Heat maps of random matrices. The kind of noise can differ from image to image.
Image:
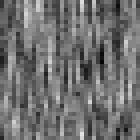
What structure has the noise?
streaked along the columns
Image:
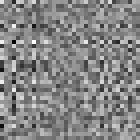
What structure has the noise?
low rank plus noise
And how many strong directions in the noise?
one
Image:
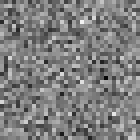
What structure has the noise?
independent entries
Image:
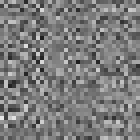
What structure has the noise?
low rank plus noise
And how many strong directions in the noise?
two
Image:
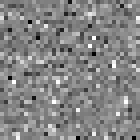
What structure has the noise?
heavy tails
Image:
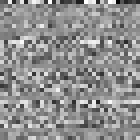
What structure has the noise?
rows of uneven size
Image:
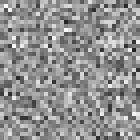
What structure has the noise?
low rank plus noise
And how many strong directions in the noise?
five to eight
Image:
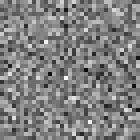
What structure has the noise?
independent entries
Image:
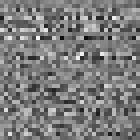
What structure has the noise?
rows of uneven size
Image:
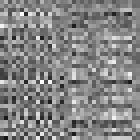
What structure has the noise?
low rank plus noise
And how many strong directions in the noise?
one
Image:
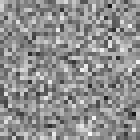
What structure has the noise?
independent entries
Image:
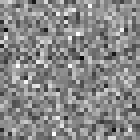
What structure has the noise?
independent entries
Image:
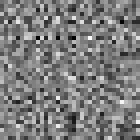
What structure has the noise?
low rank plus noise
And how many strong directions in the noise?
two
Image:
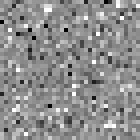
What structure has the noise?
heavy tails
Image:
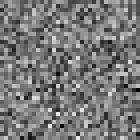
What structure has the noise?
independent entries
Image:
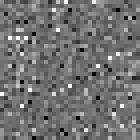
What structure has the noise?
heavy tails
